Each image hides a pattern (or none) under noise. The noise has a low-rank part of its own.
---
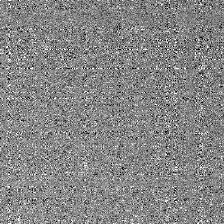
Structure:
a smooth slope
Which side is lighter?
bottom left
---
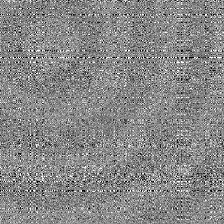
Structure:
rings round one point
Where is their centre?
top left
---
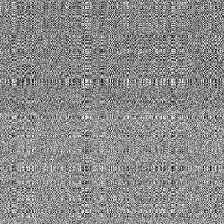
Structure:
a sharp edge
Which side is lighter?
bottom
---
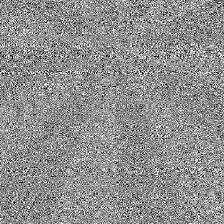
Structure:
spokes from one point
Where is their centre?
top middle
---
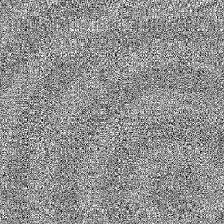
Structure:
rings round one point
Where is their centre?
bottom right
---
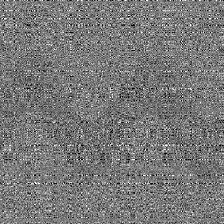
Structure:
a wavy band
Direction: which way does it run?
left to right
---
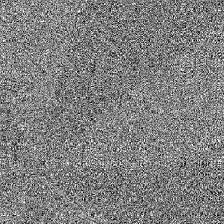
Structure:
spokes from one point
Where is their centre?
bottom left
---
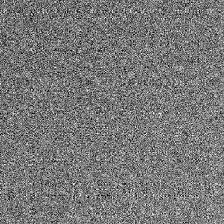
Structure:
a smooth slope
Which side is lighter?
bottom right
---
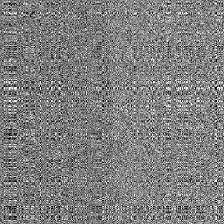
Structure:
a sharp edge
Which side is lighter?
right
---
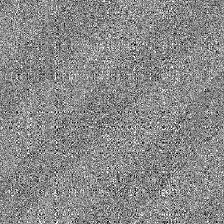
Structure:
diagonal stripes
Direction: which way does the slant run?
bottom left to top right
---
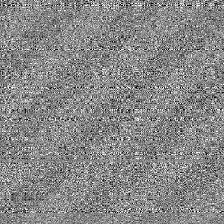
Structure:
diagonal stripes
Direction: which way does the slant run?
bottom left to top right
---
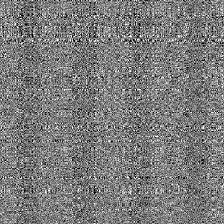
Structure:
vertical stripes
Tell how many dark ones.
4
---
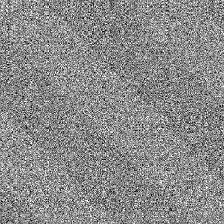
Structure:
diagonal stripes
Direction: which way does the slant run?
top left to bottom right
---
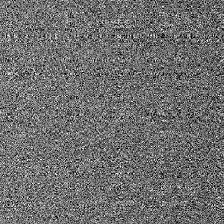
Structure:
a smooth slope
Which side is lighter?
left
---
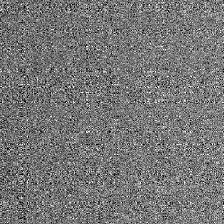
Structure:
a smooth slope
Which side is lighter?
right
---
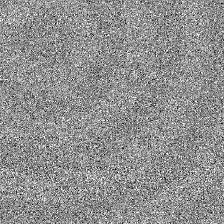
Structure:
rings round one point
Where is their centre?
top left
